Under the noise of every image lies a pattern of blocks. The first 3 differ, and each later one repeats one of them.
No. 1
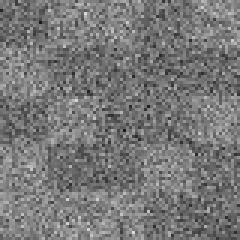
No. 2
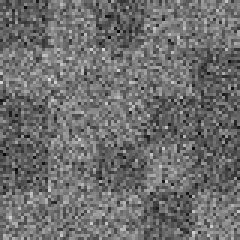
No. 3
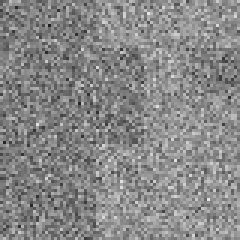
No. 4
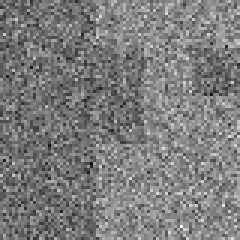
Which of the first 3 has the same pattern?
3
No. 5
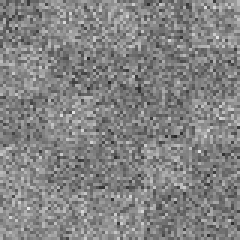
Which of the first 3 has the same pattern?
1
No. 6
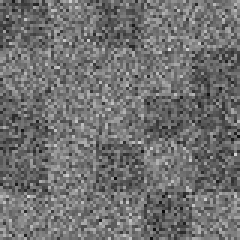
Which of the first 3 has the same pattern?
2
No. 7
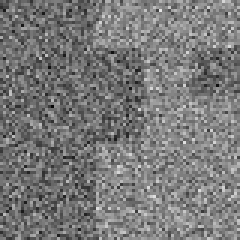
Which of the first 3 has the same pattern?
3
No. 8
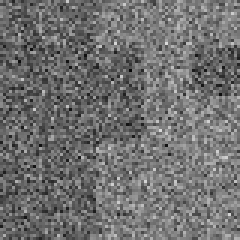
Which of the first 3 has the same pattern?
3
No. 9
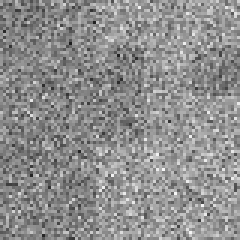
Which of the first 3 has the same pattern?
3
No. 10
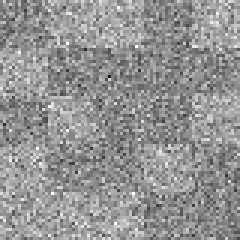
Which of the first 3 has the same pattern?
1
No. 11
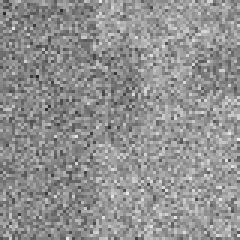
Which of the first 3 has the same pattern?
3
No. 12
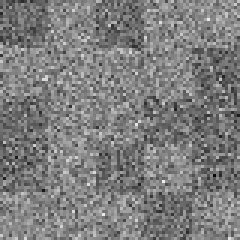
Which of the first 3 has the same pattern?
2
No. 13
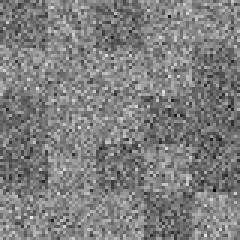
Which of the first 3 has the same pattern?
2
